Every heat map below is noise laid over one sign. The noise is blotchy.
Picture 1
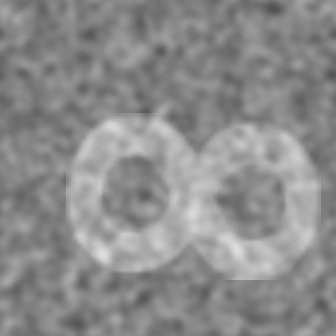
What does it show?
light infinity sign
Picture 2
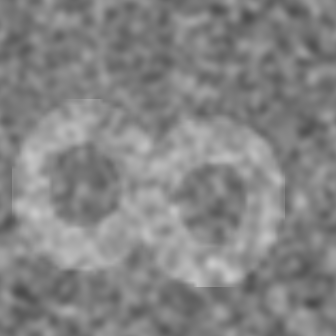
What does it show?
light infinity sign
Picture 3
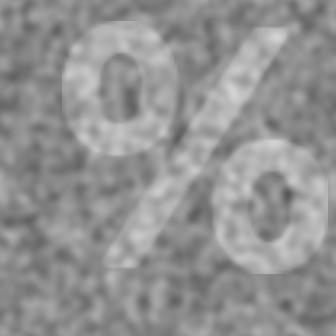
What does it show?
light percent sign
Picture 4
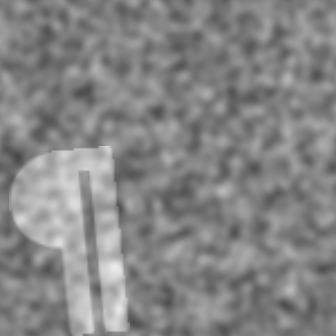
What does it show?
light pilcrow
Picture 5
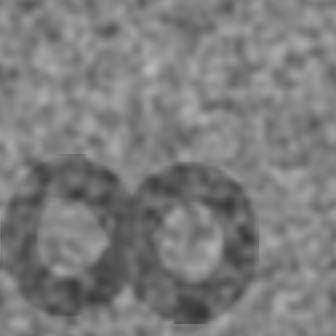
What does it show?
dark infinity sign
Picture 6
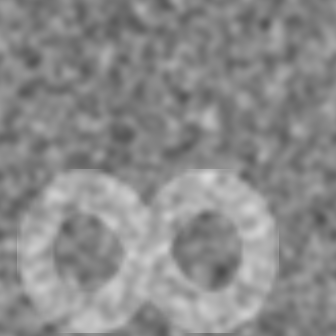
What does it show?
light infinity sign
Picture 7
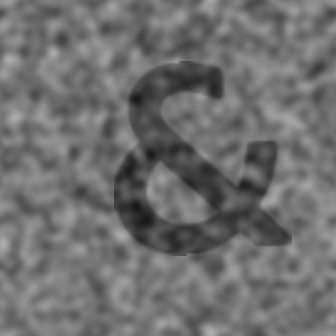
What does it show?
dark ampersand
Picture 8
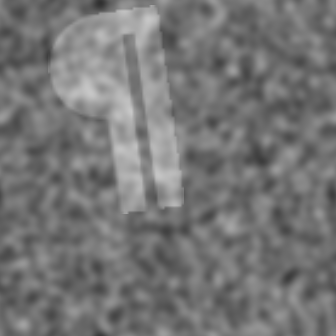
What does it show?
light pilcrow
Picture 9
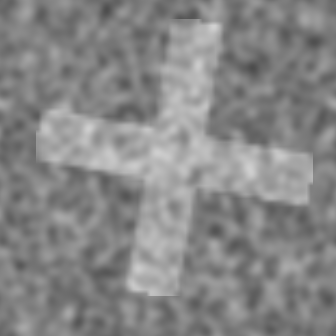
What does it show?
light plus sign
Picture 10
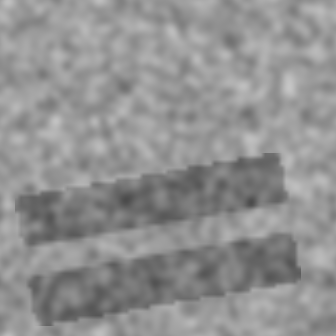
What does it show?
dark equals sign
